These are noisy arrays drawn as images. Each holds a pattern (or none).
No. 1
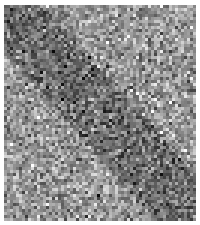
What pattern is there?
a diagonal band
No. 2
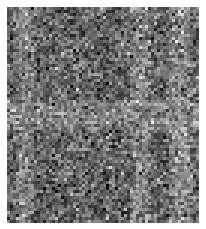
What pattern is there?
bands of rows crossing bands of columns
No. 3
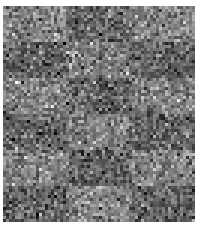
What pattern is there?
a checkerboard
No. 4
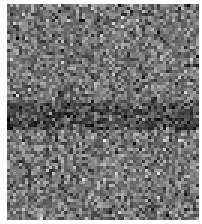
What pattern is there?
one band of rows
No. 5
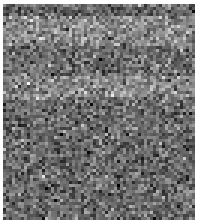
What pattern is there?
bands of rows
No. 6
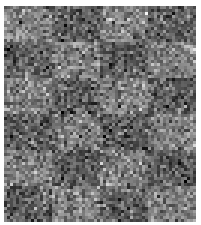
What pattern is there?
a checkerboard
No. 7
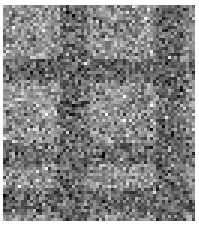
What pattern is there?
bands of rows crossing bands of columns
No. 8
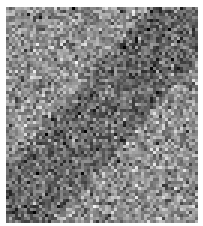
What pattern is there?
a diagonal band
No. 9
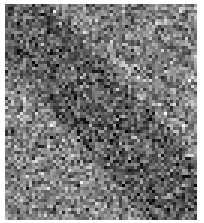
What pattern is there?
a diagonal band
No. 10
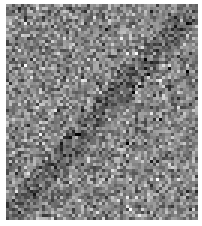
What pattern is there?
a diagonal band
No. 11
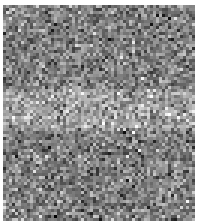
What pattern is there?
one band of rows
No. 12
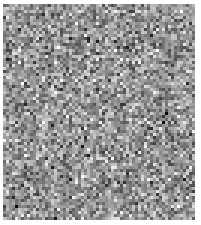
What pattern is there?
only noise
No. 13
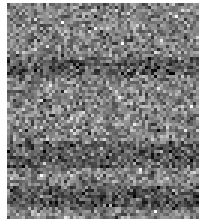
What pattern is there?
bands of rows
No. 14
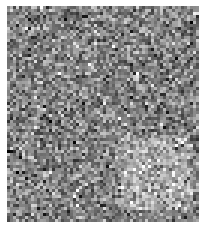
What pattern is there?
one block
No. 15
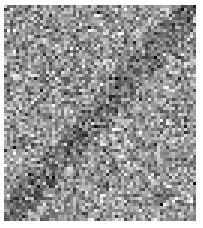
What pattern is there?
a diagonal band
